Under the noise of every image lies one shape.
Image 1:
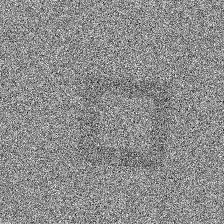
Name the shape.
square frame
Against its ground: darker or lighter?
darker
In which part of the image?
centre
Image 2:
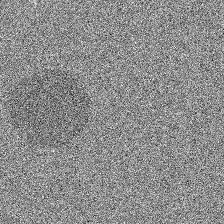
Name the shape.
disc
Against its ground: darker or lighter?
darker
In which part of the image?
middle left
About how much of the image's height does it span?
a third
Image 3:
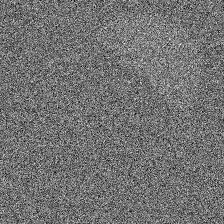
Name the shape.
half disc
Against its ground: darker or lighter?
lighter
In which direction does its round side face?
up and right
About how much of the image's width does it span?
half
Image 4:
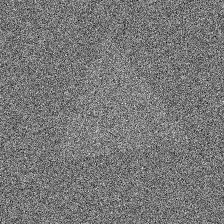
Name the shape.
triangle
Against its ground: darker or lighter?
lighter
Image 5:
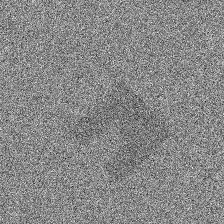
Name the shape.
square with a notch
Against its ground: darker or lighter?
darker
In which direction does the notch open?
down and left
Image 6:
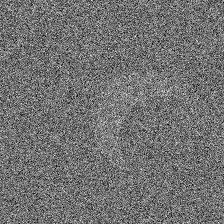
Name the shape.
crescent
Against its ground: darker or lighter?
lighter
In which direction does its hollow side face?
down and right
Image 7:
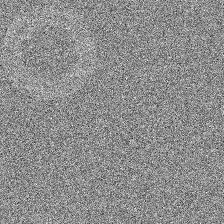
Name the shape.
ring
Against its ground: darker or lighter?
lighter
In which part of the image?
top left
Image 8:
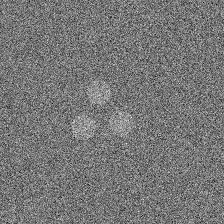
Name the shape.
three dots
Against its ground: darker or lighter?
lighter
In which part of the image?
centre
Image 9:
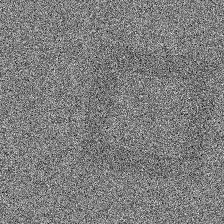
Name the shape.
square frame
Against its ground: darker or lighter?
darker
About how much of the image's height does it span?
two thirds
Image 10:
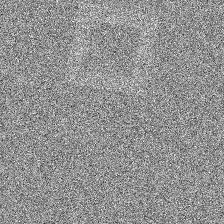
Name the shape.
square frame
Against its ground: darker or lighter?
lighter
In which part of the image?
top middle
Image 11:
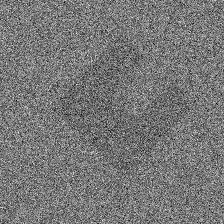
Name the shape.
square with a notch
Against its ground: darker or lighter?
darker
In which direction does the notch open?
up and right
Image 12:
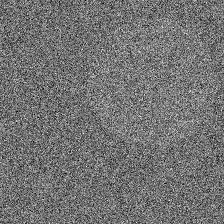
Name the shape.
disc
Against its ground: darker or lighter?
lighter
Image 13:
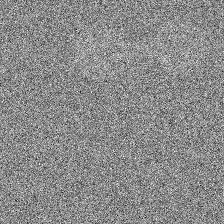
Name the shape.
dumbbell
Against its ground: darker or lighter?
lighter
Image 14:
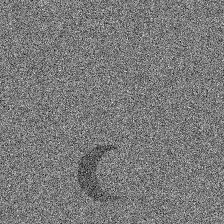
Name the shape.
crescent
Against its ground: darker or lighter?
darker
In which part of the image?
bottom middle
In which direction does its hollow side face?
right
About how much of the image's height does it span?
a quarter
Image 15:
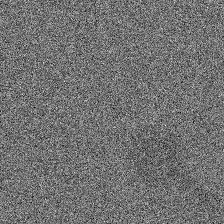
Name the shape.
lollipop
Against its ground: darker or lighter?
darker
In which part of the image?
bottom right
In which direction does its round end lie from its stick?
up and left
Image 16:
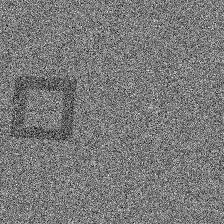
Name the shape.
square frame
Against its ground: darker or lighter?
darker
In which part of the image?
middle left
